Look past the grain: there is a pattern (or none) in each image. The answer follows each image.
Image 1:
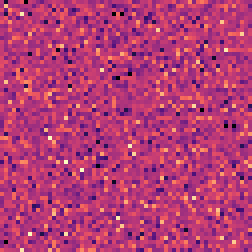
only noise
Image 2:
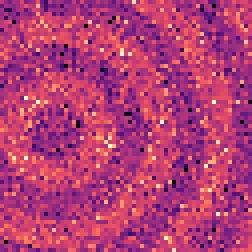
rings round one point
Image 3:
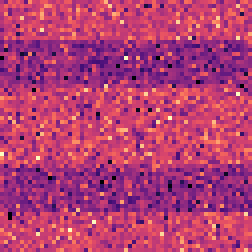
horizontal stripes
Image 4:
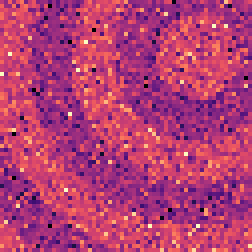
rings round one point
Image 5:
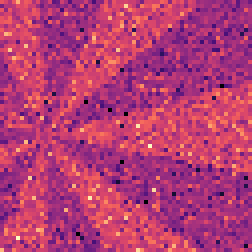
spokes from one point
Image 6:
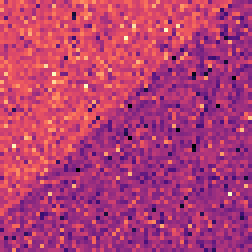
a sharp edge
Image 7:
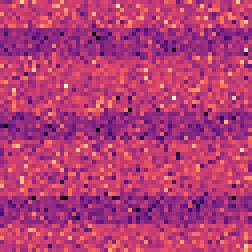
horizontal stripes
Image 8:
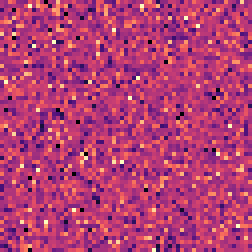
only noise
